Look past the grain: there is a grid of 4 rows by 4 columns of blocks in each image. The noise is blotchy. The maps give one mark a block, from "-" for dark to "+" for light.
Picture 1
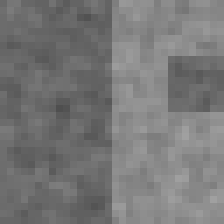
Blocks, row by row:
- - + +
- - + -
- - + +
- - + +
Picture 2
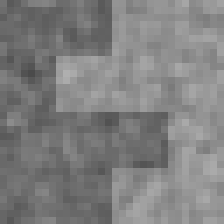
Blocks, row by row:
- - + +
- + + +
- - - +
- - + +
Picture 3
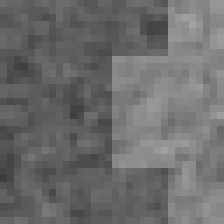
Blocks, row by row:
- - - +
- - + +
- - + +
- - - +
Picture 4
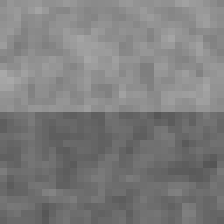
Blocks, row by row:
+ + + +
+ + + +
- - - -
- - - -
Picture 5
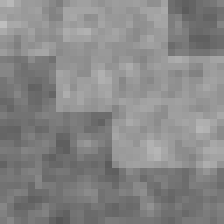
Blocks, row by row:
+ + + -
- + + +
- - + +
- - - -
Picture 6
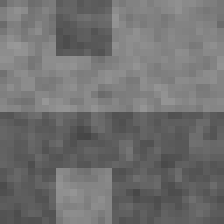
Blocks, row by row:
+ - + +
+ + + +
- - - -
- + - -
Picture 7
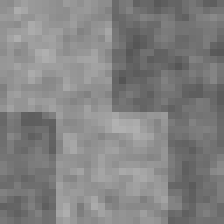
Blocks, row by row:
+ + - -
+ + - -
- + + -
- + + -
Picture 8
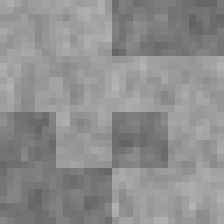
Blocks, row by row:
+ + - -
+ + + +
- + - +
- - + +
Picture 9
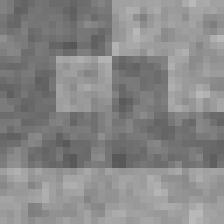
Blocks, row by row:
- - + +
- + - +
- - - -
+ + + +
